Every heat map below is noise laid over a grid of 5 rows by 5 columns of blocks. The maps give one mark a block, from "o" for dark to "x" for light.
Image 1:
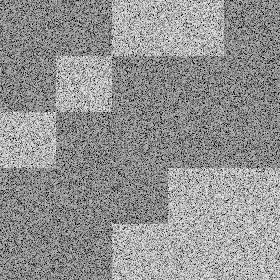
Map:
o o x x o
o x o o o
x o o o o
o o o x x
o o x x x
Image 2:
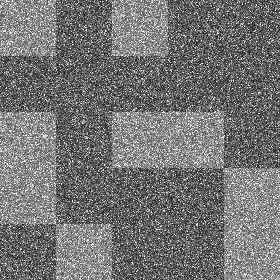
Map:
x o x o o
o o o o o
x o x x o
x o o o x
o x o o x
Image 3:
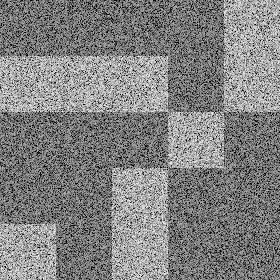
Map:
o o o o x
x x x o x
o o o x o
o o x o o
x o x o o
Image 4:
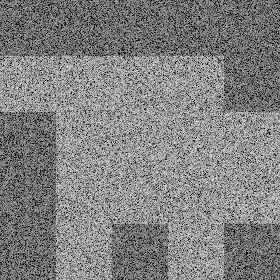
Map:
o o o o o
x x x x o
o x x x x
o x x x x
o x o x o
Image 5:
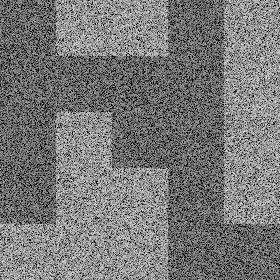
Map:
o x x o x
o o o o x
o x o o x
o x x o x
x x x o o
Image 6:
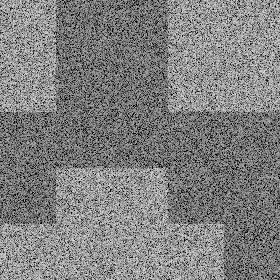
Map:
x o o x x
x o o x x
o o o o o
o x x o o
x x x x o
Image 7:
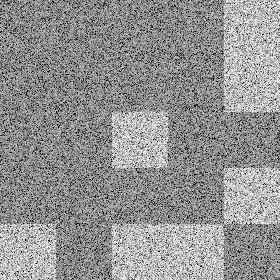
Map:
o o o o x
o o o o x
o o x o o
o o o o x
x o x x o
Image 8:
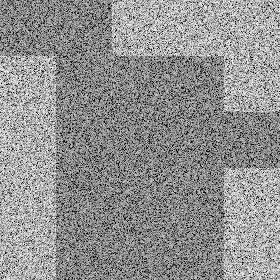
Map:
o o x x x
x o o o x
x o o o o
x o o o x
x o o o x
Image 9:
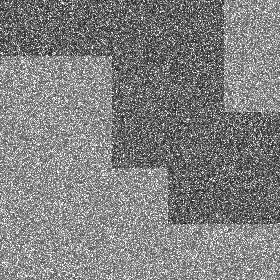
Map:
o o o o x
x x o o x
x x o o o
x x x o o
x x x x x
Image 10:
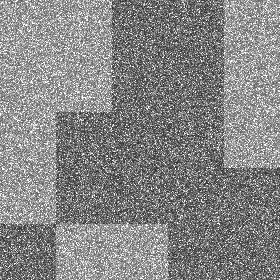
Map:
x x o o x
x x o o x
x o o o x
x o o o o
o x x o o
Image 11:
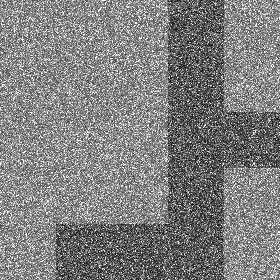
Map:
x x x o x
x x x o x
x x x o o
x x x o x
x o o o x
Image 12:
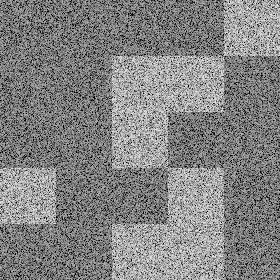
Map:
o o o o x
o o x x o
o o x o o
x o o x o
o o x x o
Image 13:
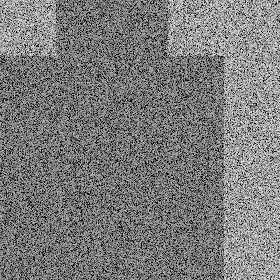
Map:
x o o x x
o o o o x
o o o o x
o o o o x
o o o o x
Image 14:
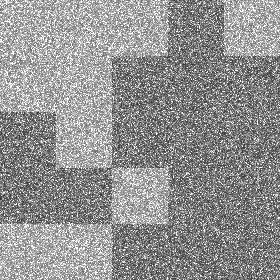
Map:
x x x o x
x x o o o
o x o o o
o o x o o
x x o o o
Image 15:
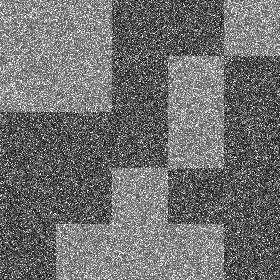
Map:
x x o o x
x x o x o
o o o x o
o o x o o
o x x x o
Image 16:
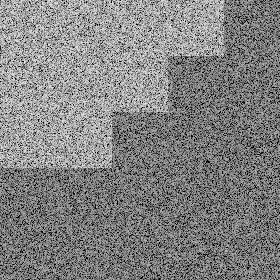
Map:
x x x x o
x x x o o
x x o o o
o o o o o
o o o o o
